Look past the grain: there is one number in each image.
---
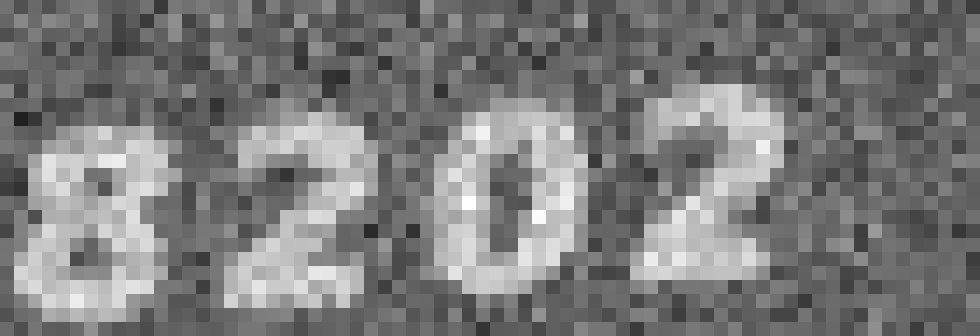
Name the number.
8202
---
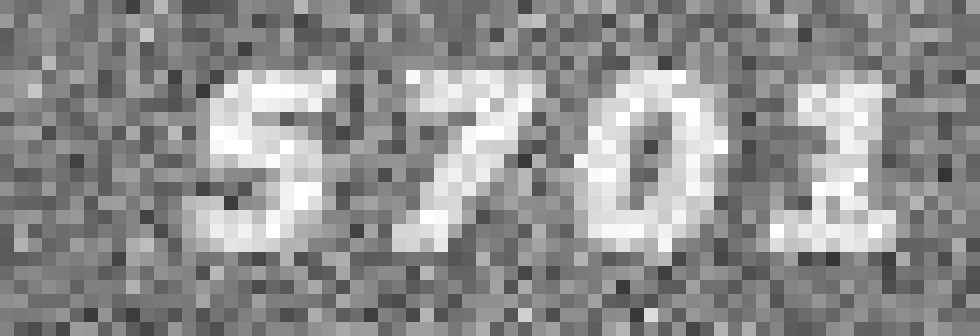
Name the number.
5701
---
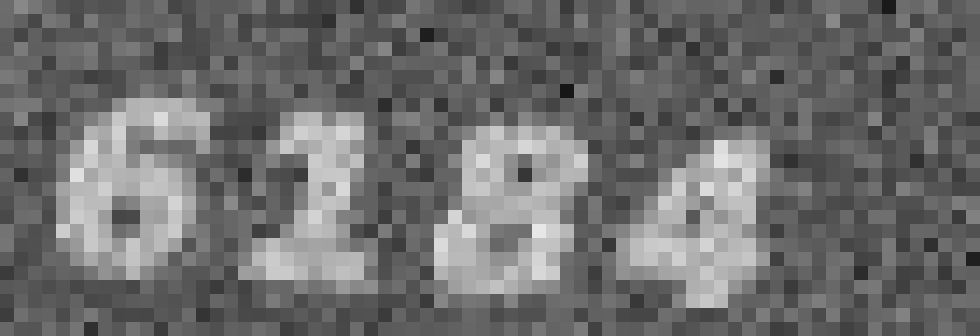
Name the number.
6184
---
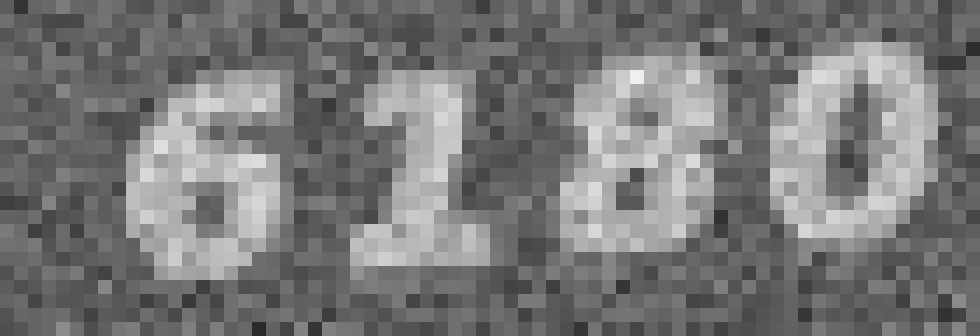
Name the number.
6180
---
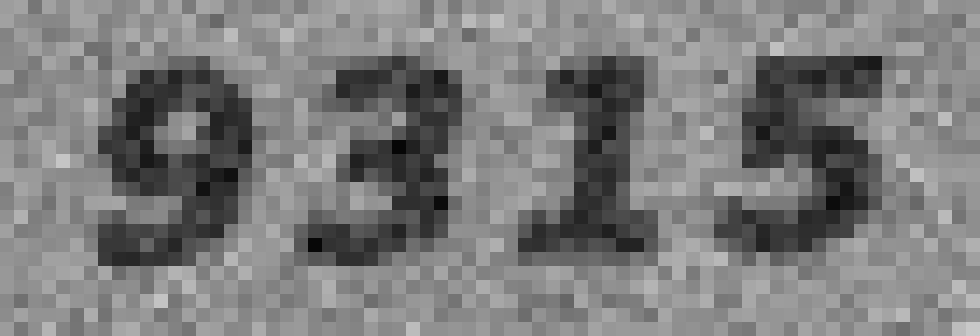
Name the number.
9315
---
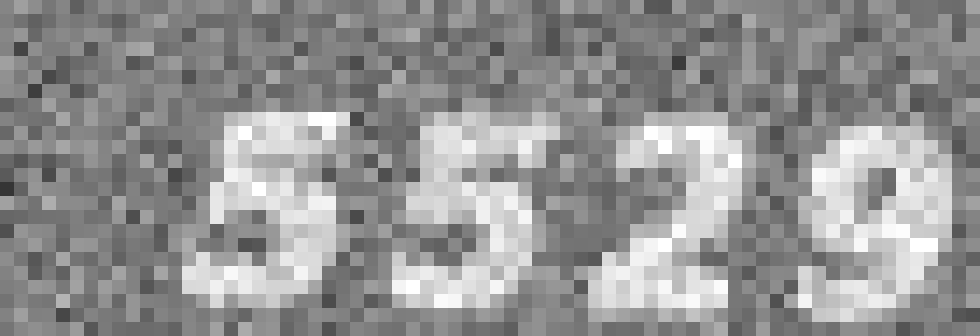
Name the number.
5529
